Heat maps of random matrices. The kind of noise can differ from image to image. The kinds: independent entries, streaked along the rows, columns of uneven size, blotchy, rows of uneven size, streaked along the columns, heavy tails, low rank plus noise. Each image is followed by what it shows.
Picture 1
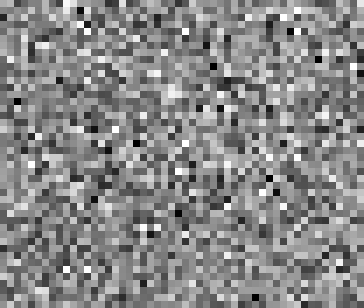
independent entries
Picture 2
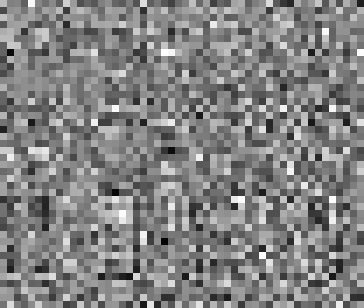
low rank plus noise
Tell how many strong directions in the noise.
three or four
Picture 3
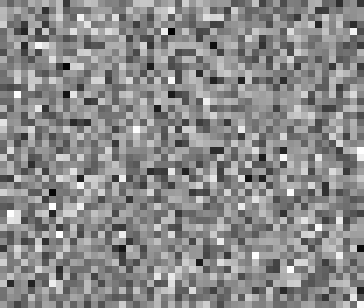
independent entries
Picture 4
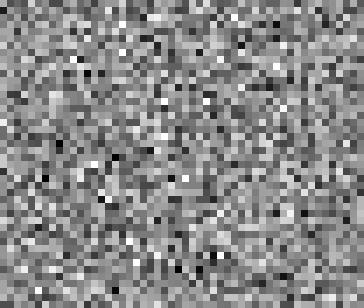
independent entries
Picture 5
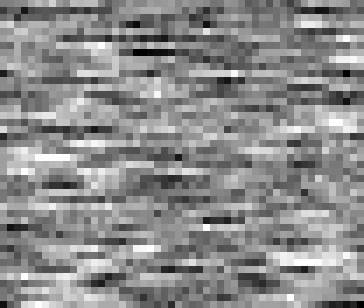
streaked along the rows
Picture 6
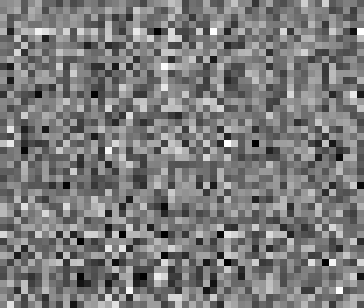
low rank plus noise
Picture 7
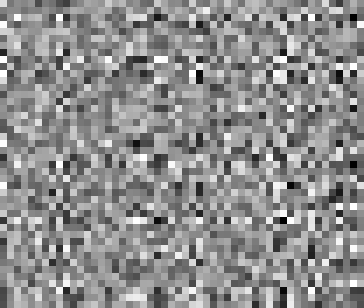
low rank plus noise
